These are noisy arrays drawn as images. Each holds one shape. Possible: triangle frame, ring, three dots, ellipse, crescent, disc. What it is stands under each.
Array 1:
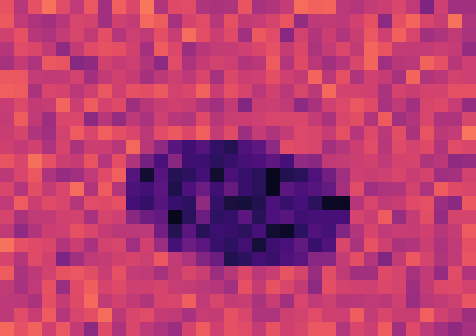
ellipse
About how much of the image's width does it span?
half
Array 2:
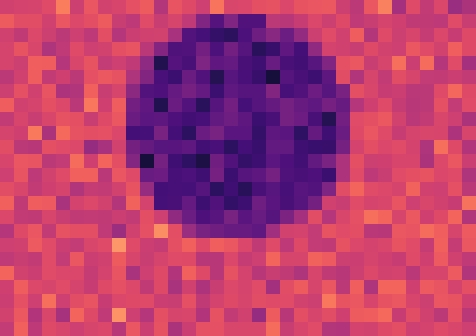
disc
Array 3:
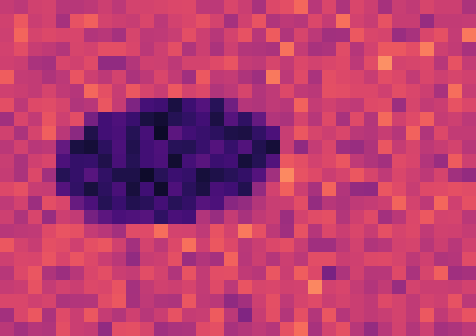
ellipse
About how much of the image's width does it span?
half
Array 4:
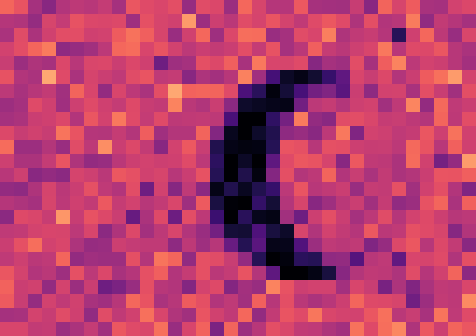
crescent
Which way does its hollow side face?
right
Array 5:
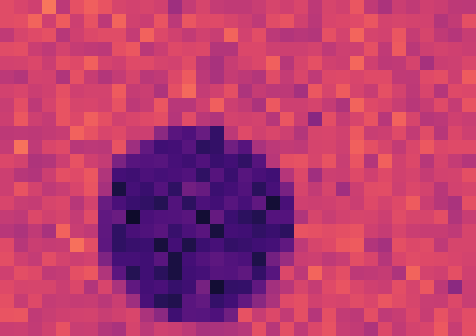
disc
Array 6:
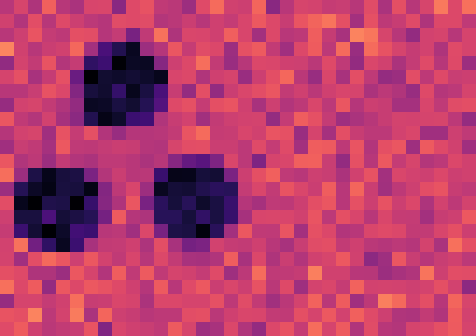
three dots
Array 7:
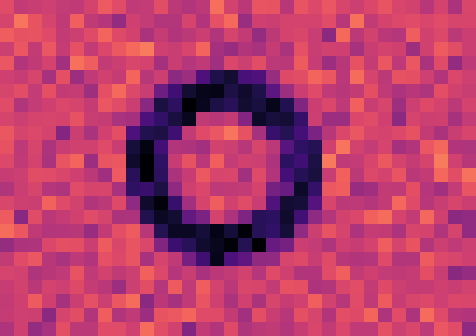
ring
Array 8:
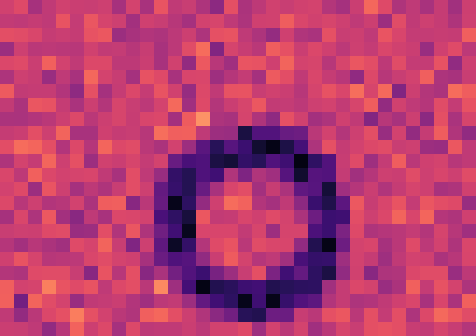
ring
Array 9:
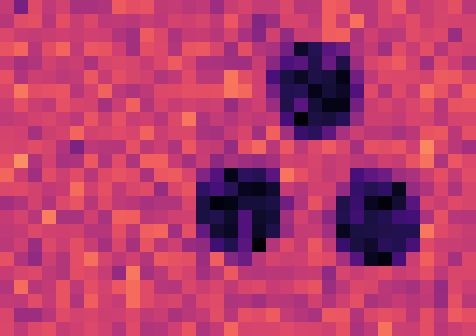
three dots
